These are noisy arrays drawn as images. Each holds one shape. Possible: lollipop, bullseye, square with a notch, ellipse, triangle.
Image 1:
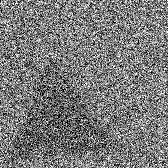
triangle
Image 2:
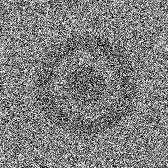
bullseye
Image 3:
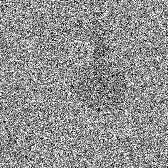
lollipop
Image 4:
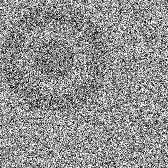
bullseye
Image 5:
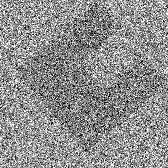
square with a notch
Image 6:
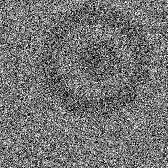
bullseye
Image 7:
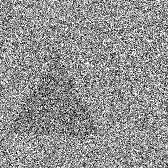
triangle
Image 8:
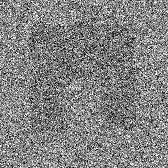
square with a notch
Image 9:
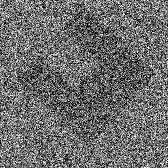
square with a notch
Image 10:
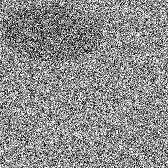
ellipse
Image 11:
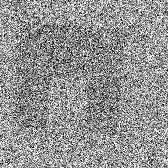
square with a notch
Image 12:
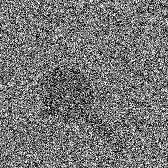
lollipop
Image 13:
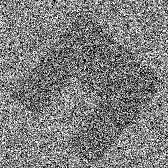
square with a notch
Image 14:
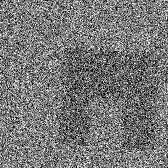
square with a notch
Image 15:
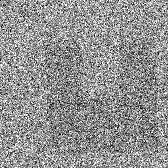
square with a notch
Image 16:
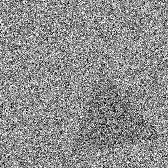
triangle
